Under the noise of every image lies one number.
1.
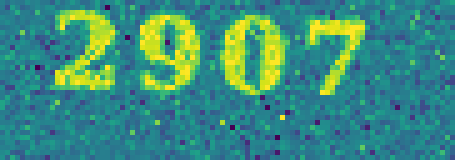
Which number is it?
2907
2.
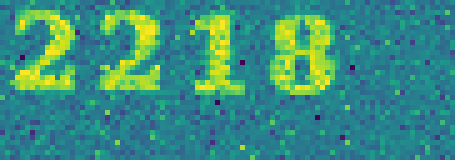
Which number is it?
2218
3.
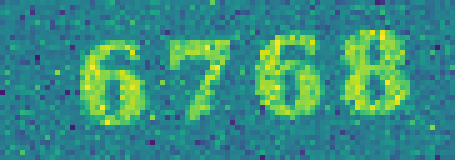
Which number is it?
6768
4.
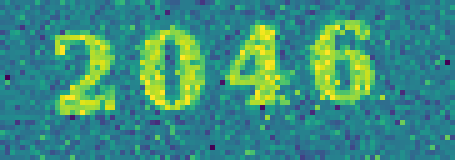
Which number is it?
2046
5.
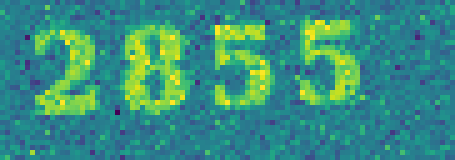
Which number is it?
2855
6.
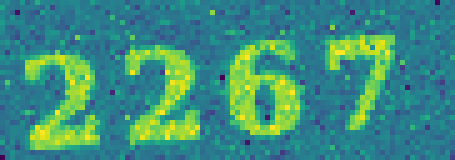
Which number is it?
2267
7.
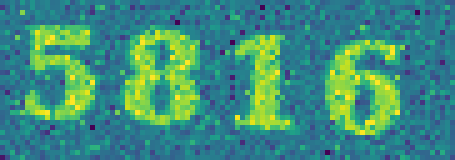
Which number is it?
5816
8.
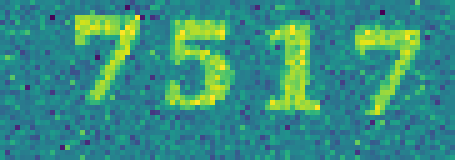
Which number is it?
7517
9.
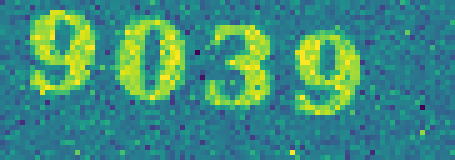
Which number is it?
9039
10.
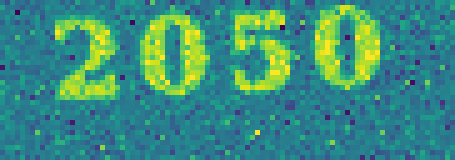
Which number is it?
2050
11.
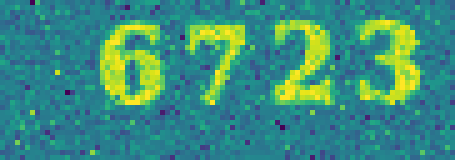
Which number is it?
6723
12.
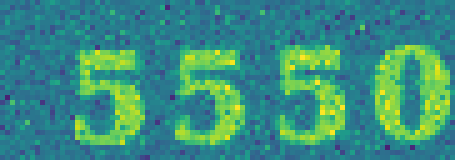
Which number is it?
5550
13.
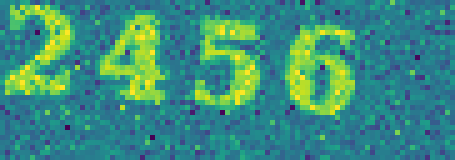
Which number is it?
2456
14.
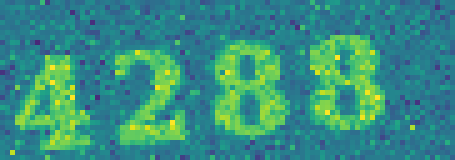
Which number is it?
4288
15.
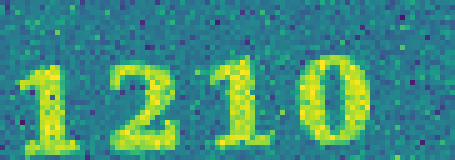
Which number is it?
1210
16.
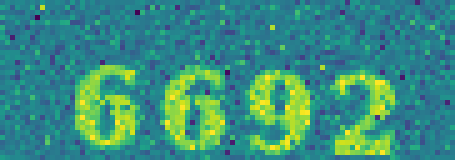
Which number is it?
6692
